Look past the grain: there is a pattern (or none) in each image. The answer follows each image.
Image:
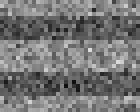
horizontal stripes
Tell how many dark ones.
2
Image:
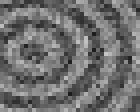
rings round one point
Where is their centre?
middle left
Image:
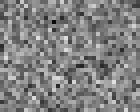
only noise
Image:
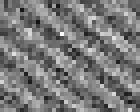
diagonal stripes
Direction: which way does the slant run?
top left to bottom right
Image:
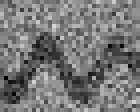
a wavy band
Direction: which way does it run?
left to right
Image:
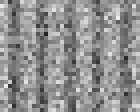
vertical stripes
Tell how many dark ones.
5
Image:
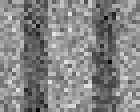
vertical stripes
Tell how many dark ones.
2
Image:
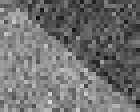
a sharp edge
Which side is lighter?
bottom left
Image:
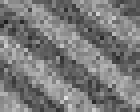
diagonal stripes
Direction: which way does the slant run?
top left to bottom right
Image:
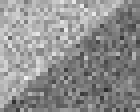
a sharp edge
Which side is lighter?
top left
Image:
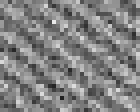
diagonal stripes
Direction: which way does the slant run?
top left to bottom right
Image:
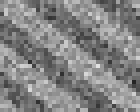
diagonal stripes
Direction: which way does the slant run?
top left to bottom right
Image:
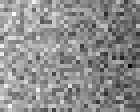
a smooth slope
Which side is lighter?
left
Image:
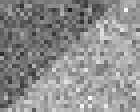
a sharp edge
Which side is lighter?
bottom right
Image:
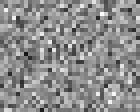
only noise
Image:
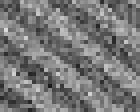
diagonal stripes
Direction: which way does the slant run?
top left to bottom right
